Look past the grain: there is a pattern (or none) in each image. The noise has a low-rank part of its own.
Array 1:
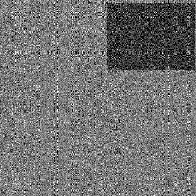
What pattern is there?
one block
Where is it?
top right
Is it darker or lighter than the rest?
darker
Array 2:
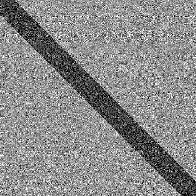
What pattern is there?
a diagonal band
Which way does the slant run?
top left to bottom right
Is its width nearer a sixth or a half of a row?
a sixth
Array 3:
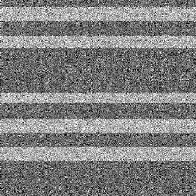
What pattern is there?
bands of rows
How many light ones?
5
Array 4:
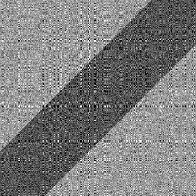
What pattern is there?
a diagonal band
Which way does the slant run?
bottom left to top right
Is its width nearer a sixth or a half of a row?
a half
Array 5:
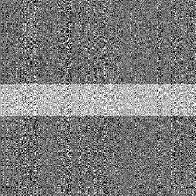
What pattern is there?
one band of rows
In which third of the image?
middle
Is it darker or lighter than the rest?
lighter
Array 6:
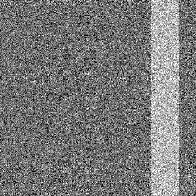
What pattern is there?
one band of columns
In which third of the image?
right
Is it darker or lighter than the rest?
lighter
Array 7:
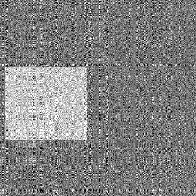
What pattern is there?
one block
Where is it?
middle left
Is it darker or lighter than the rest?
lighter
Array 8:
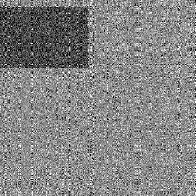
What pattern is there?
one block
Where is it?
top left
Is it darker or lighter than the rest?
darker
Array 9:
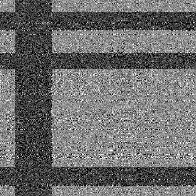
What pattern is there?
bands of rows crossing bands of columns
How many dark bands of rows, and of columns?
3 and 1
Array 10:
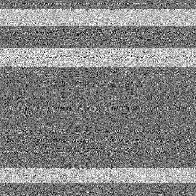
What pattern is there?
bands of rows
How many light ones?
3
